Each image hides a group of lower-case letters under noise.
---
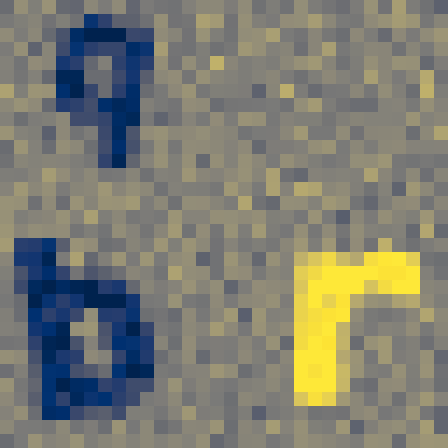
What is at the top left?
q
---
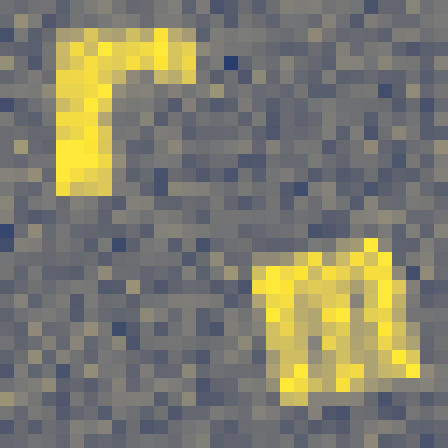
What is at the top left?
r
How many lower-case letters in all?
2
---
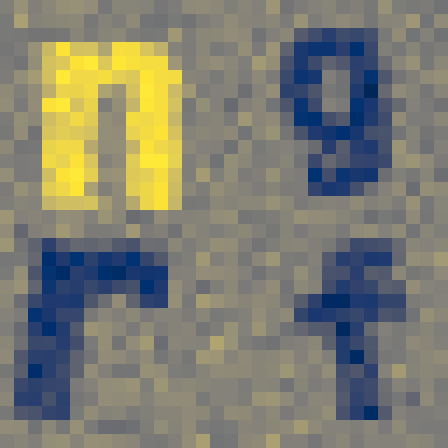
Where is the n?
top left
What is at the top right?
g
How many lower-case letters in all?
4
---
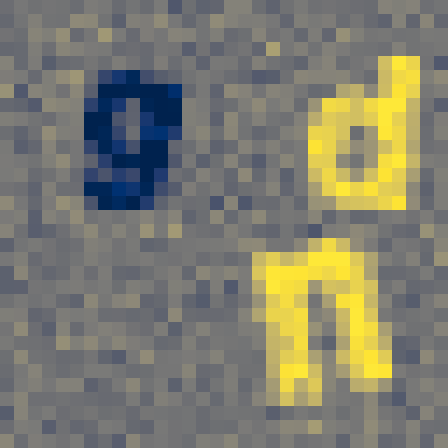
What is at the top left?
g
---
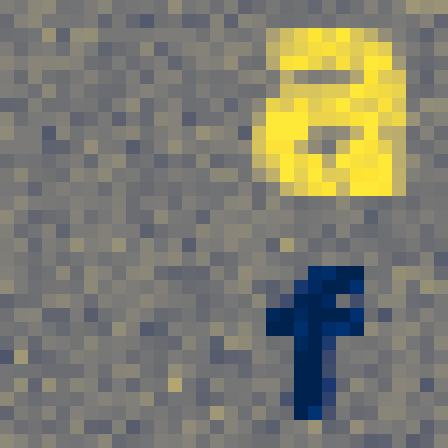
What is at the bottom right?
f
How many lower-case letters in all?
2
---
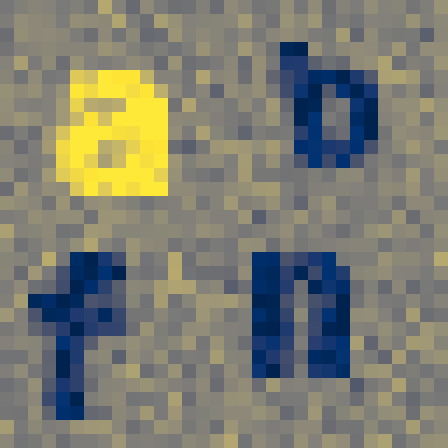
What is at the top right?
b
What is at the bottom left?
f
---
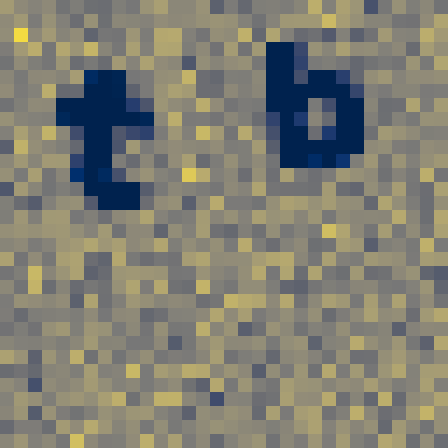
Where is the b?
top right
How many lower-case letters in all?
2
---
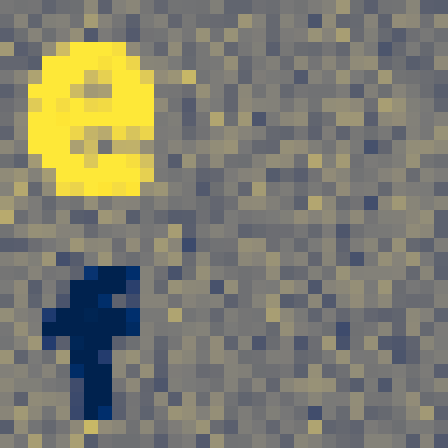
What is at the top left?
e
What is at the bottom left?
f
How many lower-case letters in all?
2
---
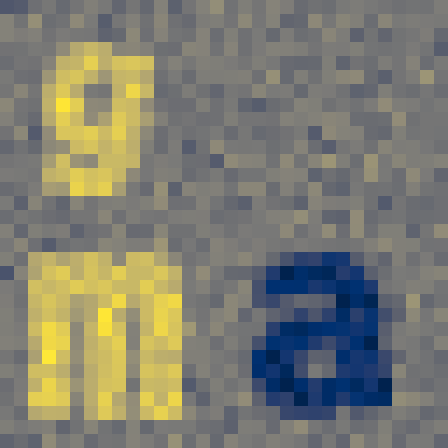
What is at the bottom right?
a
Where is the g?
top left
